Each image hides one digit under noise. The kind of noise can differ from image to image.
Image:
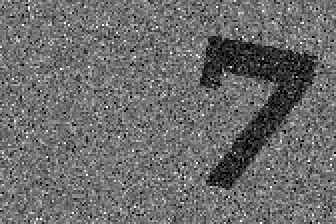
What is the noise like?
heavy tails
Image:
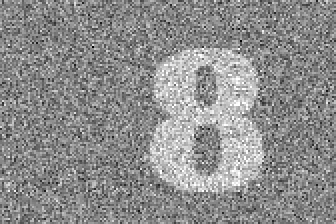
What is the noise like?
low rank plus noise
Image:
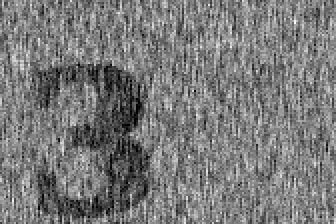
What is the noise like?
streaked along the columns
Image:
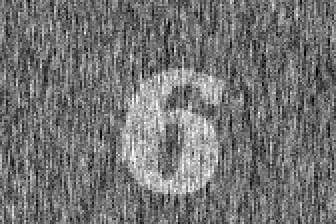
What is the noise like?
streaked along the columns
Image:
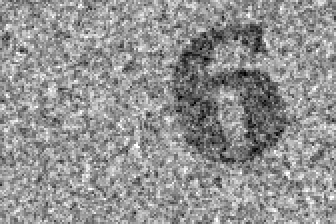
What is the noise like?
blotchy
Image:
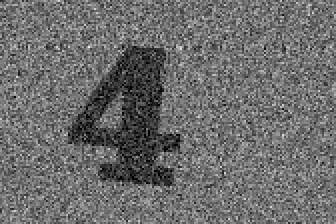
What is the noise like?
low rank plus noise
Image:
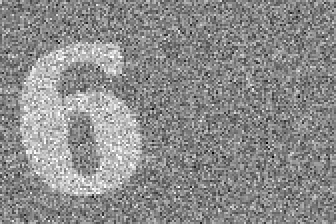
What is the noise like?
low rank plus noise
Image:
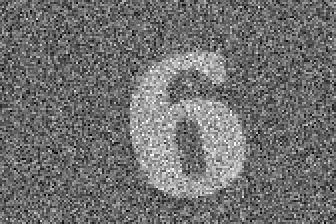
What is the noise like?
independent entries
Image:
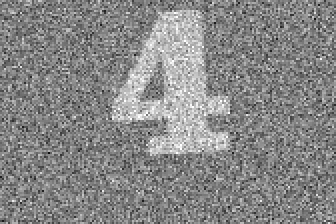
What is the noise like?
low rank plus noise
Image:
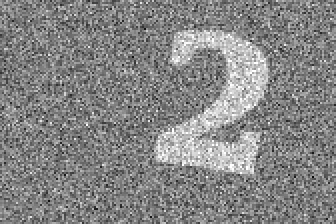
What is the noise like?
independent entries
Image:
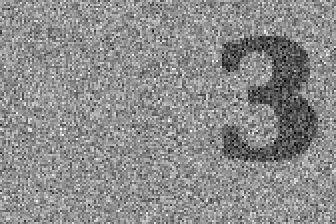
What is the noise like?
low rank plus noise
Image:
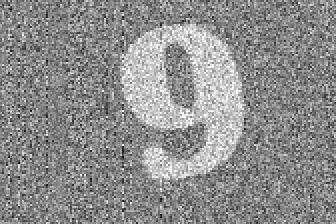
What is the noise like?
columns of uneven size
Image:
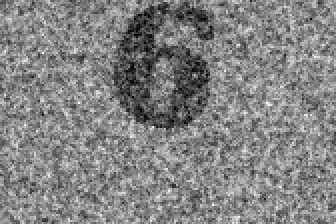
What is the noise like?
blotchy
